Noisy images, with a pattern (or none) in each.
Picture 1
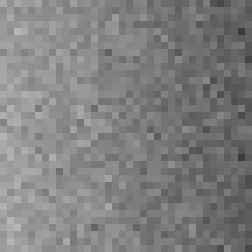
a smooth slope
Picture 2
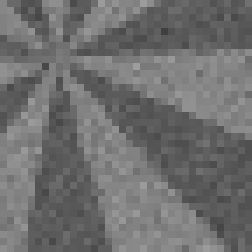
spokes from one point
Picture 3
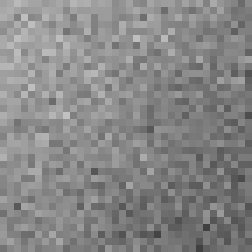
a smooth slope
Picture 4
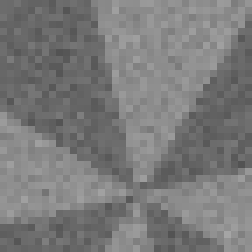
spokes from one point
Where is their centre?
bottom middle
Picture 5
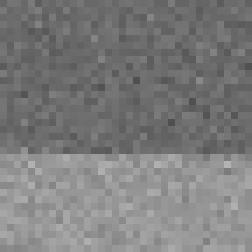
a sharp edge
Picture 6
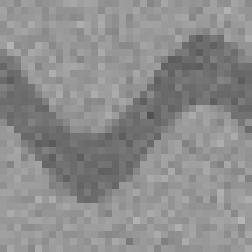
a wavy band
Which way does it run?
left to right
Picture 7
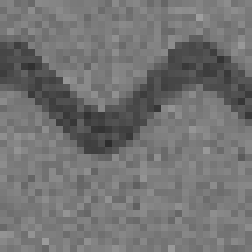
a wavy band
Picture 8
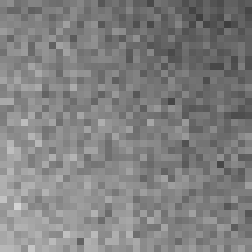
a smooth slope
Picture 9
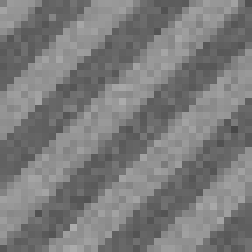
diagonal stripes
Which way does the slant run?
bottom left to top right
